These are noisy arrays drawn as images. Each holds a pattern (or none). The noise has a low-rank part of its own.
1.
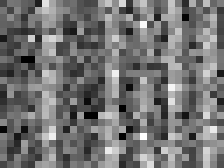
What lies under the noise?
bands of columns
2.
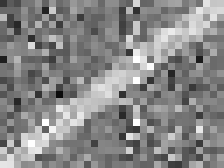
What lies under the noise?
a diagonal band
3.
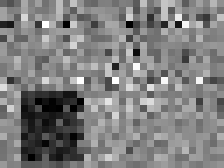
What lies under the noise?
one block
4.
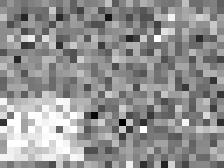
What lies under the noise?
one block
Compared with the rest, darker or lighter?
lighter
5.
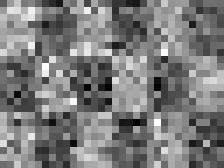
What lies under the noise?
a checkerboard
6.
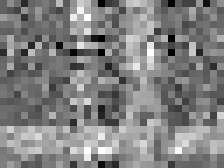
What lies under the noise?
bands of rows crossing bands of columns
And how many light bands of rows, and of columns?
1 and 2
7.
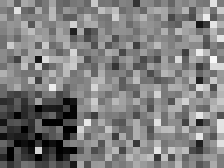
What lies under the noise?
one block
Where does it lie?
bottom left
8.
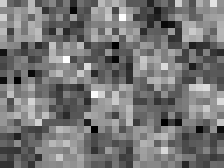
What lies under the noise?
a checkerboard
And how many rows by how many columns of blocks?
4 by 5
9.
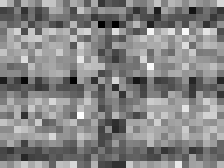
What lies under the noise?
bands of rows crossing bands of columns
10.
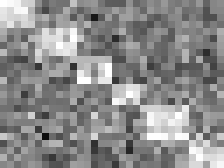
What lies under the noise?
blocks along the diagonal
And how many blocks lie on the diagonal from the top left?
6
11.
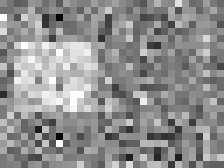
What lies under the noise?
one block
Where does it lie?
middle left
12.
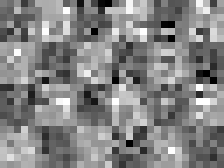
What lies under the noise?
a checkerboard
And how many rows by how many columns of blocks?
4 by 6
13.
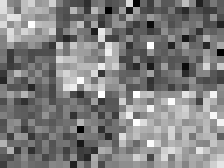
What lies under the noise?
blocks along the diagonal
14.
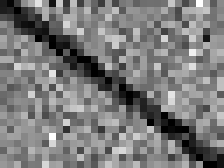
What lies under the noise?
a diagonal band
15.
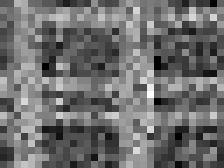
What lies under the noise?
bands of rows crossing bands of columns
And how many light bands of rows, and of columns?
3 and 2
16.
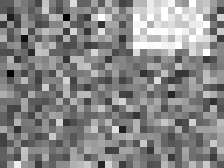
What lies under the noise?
one block
